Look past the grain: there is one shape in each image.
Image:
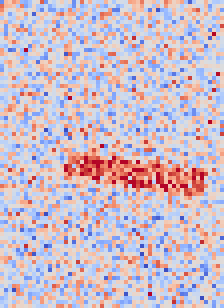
bar
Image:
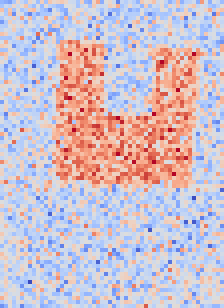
square with a notch
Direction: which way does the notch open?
up
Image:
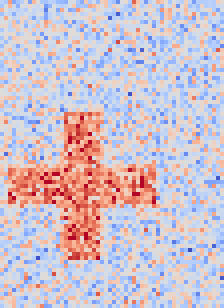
cross
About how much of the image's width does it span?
two thirds
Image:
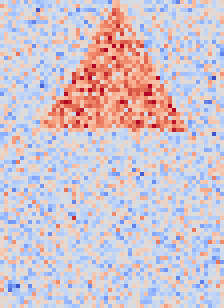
triangle
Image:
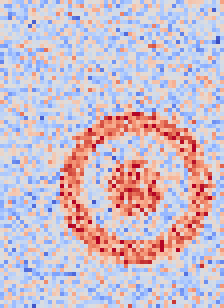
bullseye
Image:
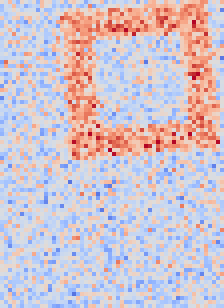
square frame
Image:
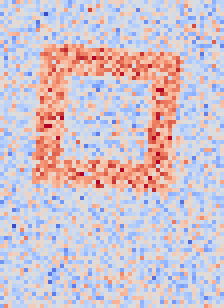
square frame
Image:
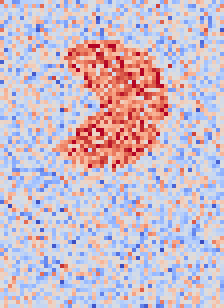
disc with a wedge cut out
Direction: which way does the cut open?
left
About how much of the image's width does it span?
half
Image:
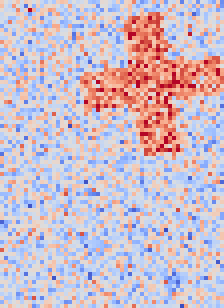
cross
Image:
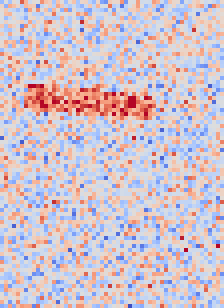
bar
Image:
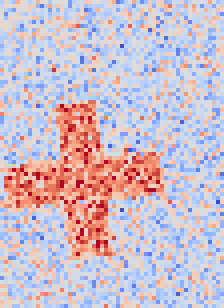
cross
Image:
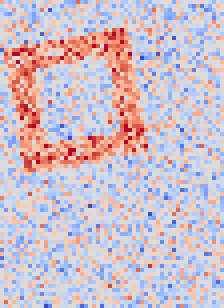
square frame
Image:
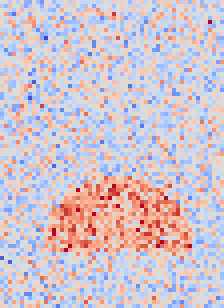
half disc
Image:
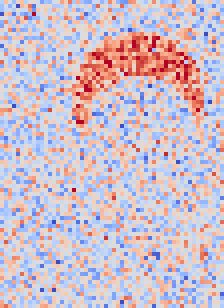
crescent
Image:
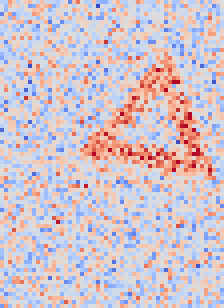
triangle frame
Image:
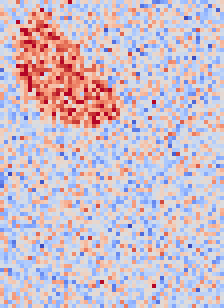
half disc
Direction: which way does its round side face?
down and left
